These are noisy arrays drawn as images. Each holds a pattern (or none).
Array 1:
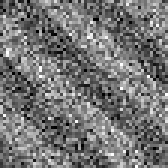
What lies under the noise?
diagonal stripes
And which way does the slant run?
top left to bottom right
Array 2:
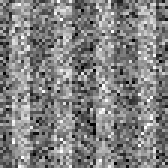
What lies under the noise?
vertical stripes
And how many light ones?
4
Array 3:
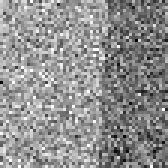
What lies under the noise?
a sharp edge
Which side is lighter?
left
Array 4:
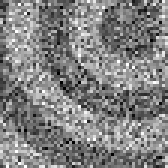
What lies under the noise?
rings round one point
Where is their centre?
top right
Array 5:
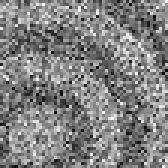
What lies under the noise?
rings round one point
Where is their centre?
bottom left
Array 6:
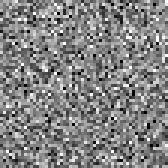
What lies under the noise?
only noise
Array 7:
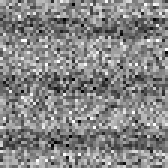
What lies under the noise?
horizontal stripes
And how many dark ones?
3
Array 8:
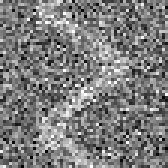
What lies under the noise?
a wavy band
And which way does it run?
top to bottom
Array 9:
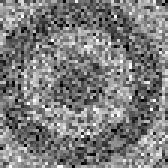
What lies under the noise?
rings round one point
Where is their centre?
centre
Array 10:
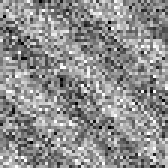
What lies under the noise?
diagonal stripes
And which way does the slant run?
top left to bottom right
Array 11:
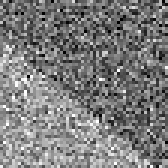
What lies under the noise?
a sharp edge
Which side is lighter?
bottom left
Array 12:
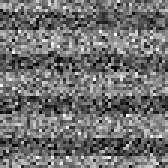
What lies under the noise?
horizontal stripes
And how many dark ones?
4
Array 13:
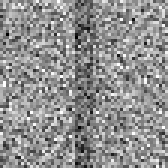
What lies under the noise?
one vertical stripe
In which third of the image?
middle
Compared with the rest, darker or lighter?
darker
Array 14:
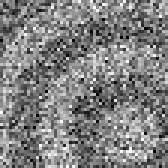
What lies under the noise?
rings round one point
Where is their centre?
bottom right
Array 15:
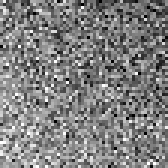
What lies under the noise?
a smooth slope
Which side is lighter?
bottom left
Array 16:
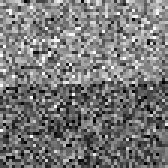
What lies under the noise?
a sharp edge
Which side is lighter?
top
